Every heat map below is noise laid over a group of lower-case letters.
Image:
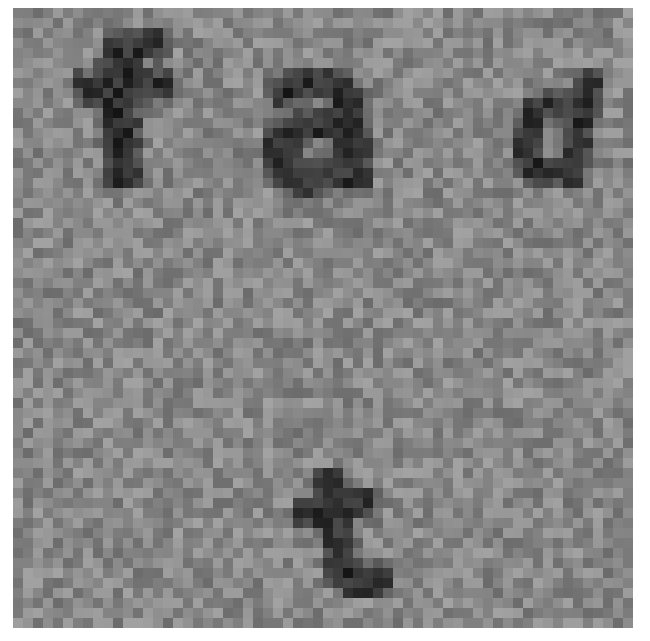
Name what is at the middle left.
nothing
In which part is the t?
bottom middle
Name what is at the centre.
nothing
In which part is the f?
top left
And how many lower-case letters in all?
4
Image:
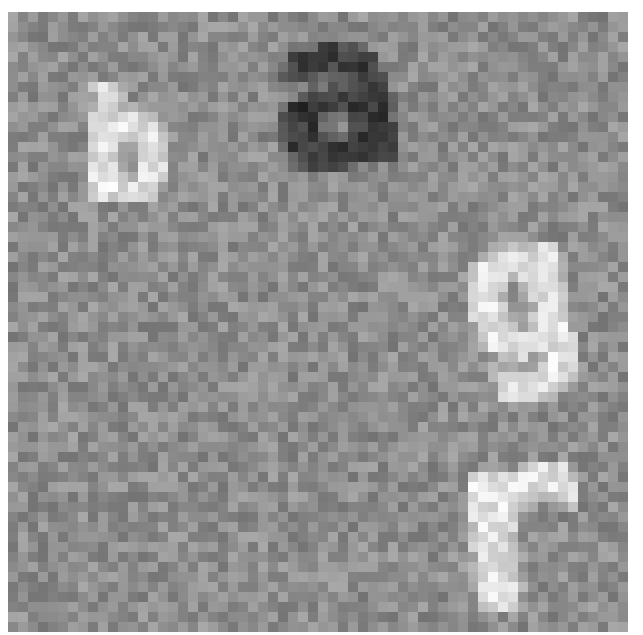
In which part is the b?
top left
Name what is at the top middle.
a
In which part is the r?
bottom right
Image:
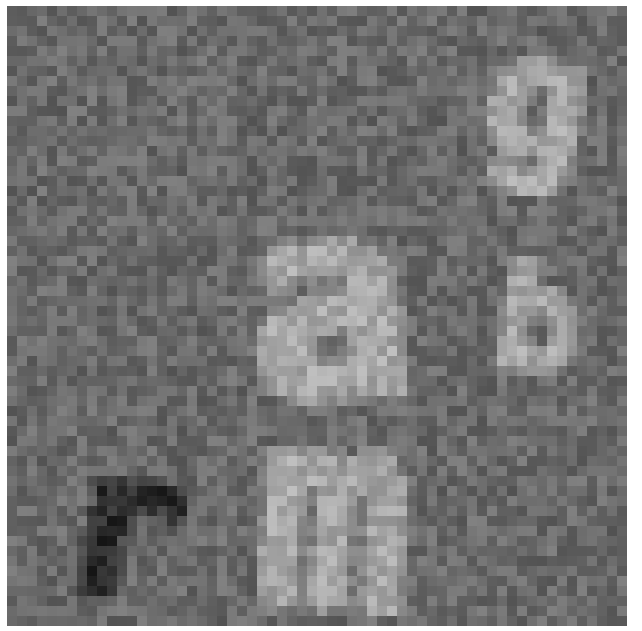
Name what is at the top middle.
nothing
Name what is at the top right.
g
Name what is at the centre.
a
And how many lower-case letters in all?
5
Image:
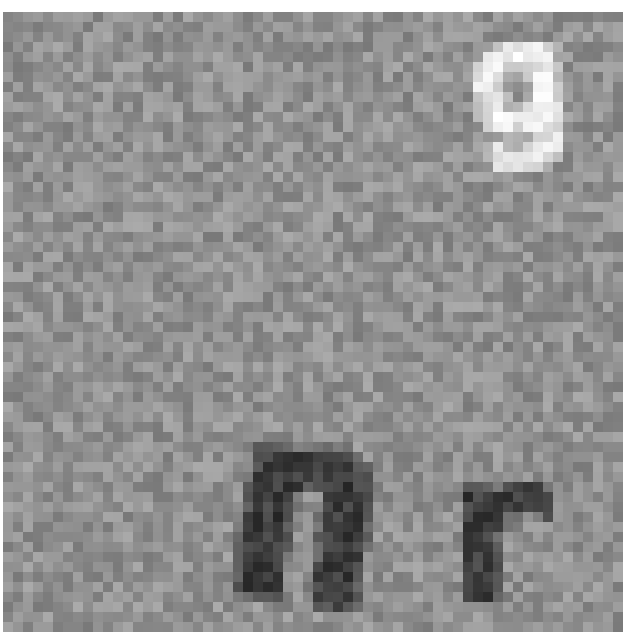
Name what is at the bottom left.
nothing
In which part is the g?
top right
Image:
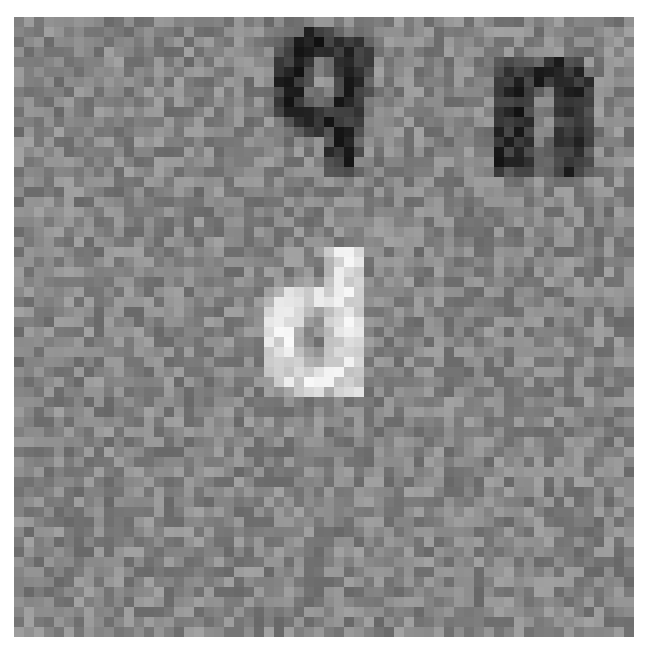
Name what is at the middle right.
nothing
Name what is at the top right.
n
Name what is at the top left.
nothing
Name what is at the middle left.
nothing
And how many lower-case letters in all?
3
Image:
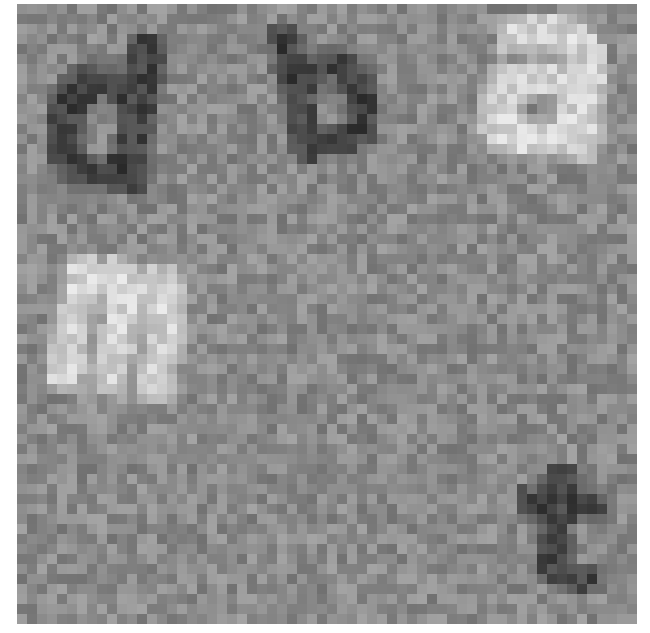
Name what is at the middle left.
m
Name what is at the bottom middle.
nothing
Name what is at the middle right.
nothing
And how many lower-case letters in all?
5
